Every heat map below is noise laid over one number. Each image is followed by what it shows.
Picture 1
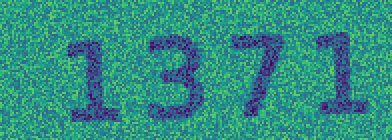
1371
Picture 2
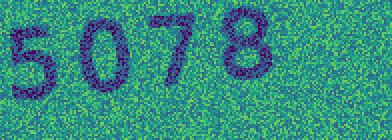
5078
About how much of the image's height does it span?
two thirds
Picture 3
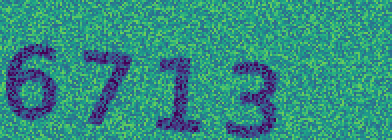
6713
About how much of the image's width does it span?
two thirds
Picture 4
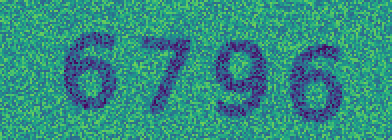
6796
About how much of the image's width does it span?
two thirds
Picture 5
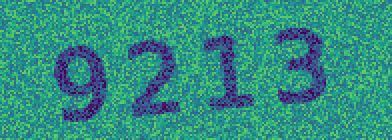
9213
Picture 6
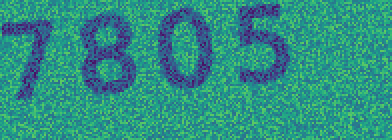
7805
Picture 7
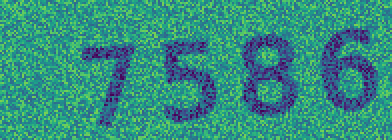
7586
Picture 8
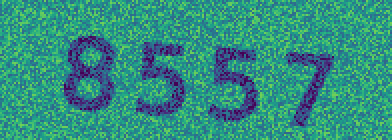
8557
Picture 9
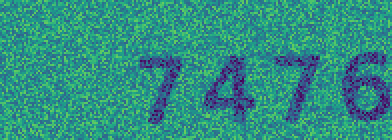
7476
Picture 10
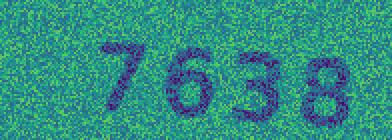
7638
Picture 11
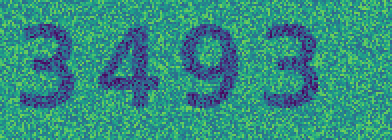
3493
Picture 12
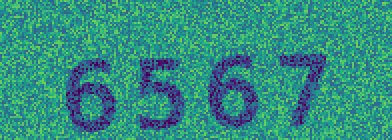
6567
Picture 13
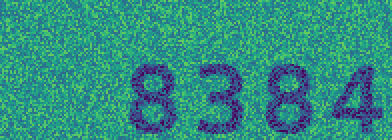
8384
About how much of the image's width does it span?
two thirds
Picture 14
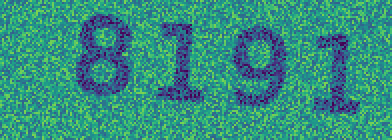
8191
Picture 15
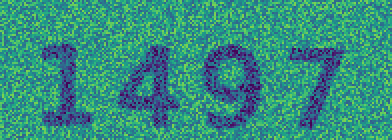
1497
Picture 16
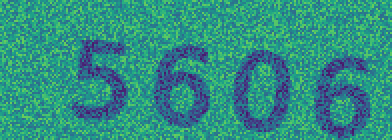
5606
